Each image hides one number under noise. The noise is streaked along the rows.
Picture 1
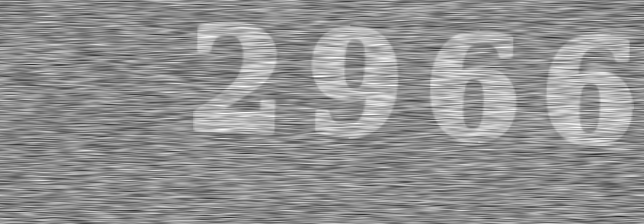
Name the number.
2966
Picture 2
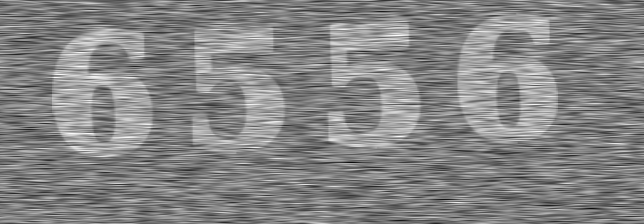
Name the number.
6556
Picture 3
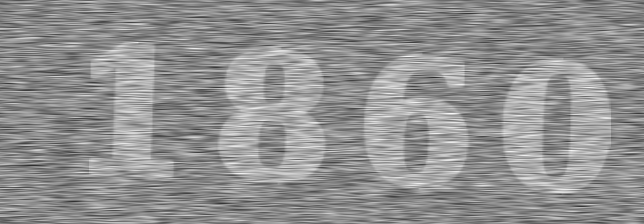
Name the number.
1860
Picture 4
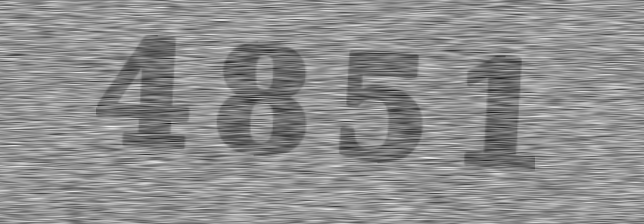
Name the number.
4851
